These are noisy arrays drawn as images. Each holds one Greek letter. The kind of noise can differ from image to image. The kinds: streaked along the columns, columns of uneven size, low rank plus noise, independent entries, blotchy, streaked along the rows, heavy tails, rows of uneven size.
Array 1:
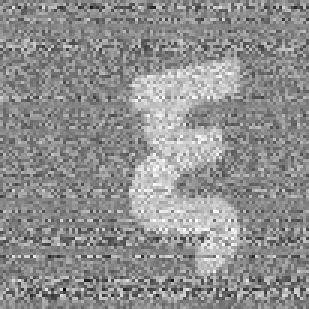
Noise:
rows of uneven size
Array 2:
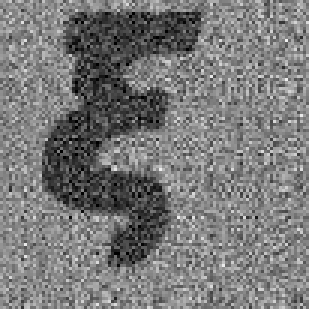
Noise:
low rank plus noise
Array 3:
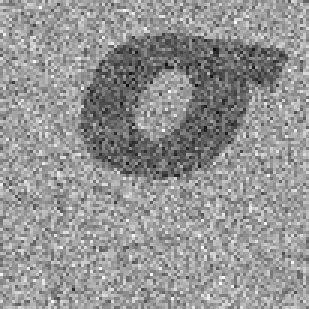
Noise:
independent entries
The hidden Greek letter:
sigma
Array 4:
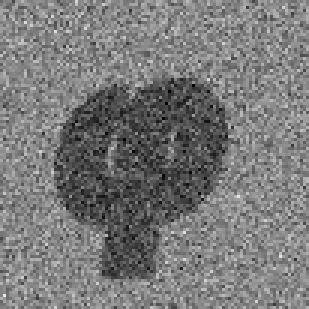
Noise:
independent entries
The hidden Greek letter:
phi
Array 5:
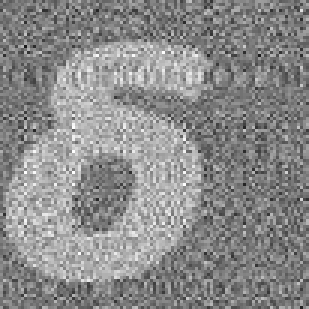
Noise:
low rank plus noise
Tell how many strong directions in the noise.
three or four
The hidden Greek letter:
delta
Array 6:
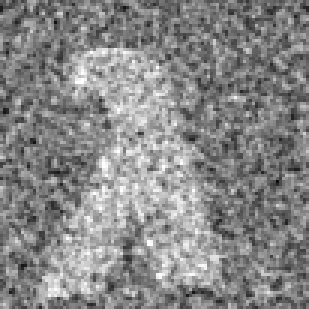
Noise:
blotchy
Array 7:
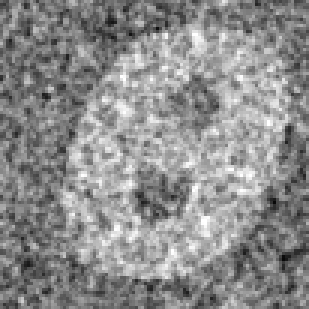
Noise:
blotchy
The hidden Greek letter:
theta
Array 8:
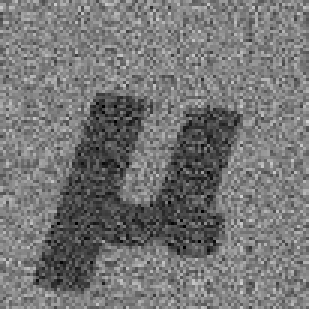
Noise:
low rank plus noise
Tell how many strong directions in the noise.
five to eight
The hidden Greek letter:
mu
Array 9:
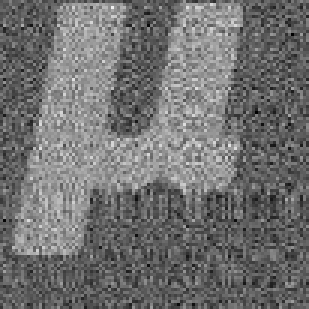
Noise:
low rank plus noise
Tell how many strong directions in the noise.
two
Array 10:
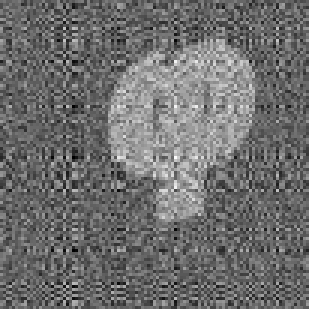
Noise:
low rank plus noise
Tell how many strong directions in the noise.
one
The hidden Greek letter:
phi
